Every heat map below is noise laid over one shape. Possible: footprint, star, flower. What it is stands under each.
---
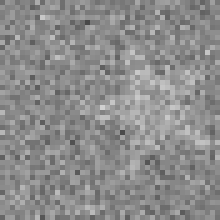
star
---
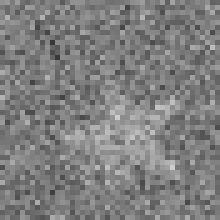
star
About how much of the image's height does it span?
two thirds
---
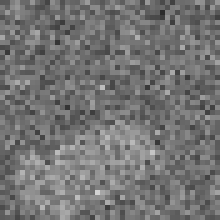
footprint
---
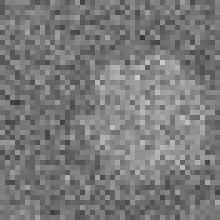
flower
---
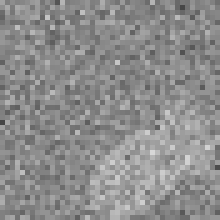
footprint
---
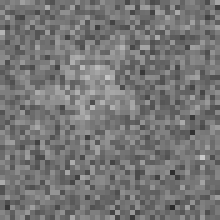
star
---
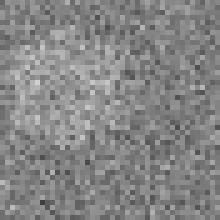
flower
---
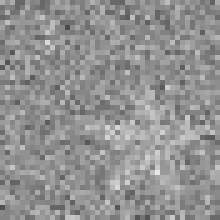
star
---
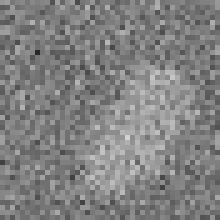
footprint
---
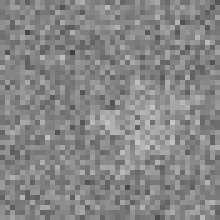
star
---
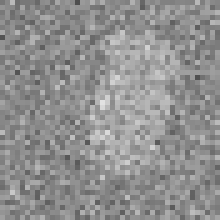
footprint
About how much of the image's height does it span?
two thirds
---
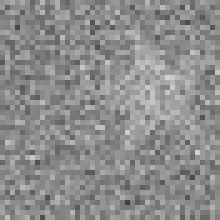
star
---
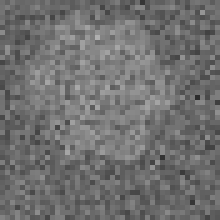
flower
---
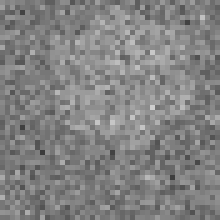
flower
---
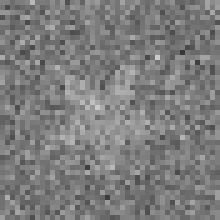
star
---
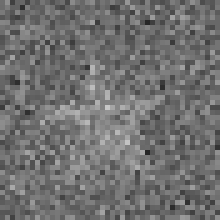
star
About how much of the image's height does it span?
two thirds
